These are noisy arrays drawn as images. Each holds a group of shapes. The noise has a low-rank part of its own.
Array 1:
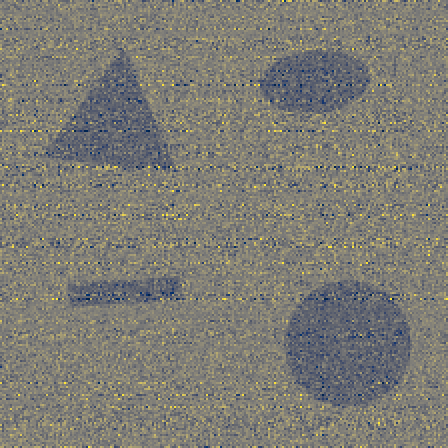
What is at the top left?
triangle
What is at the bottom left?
bar
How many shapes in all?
4
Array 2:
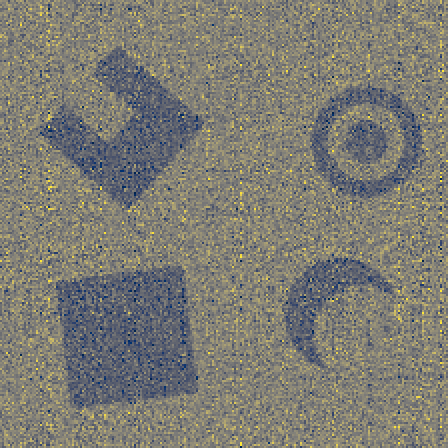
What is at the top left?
square with a notch
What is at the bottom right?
crescent
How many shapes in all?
4
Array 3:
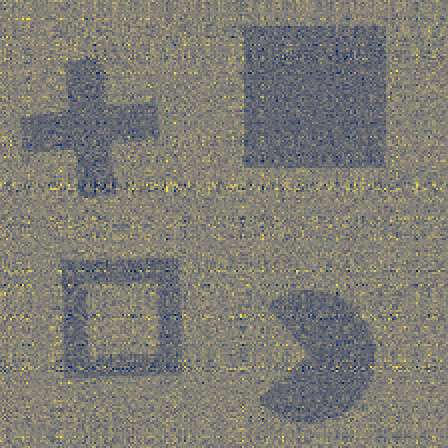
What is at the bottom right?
disc with a wedge cut out
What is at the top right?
square
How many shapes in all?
4
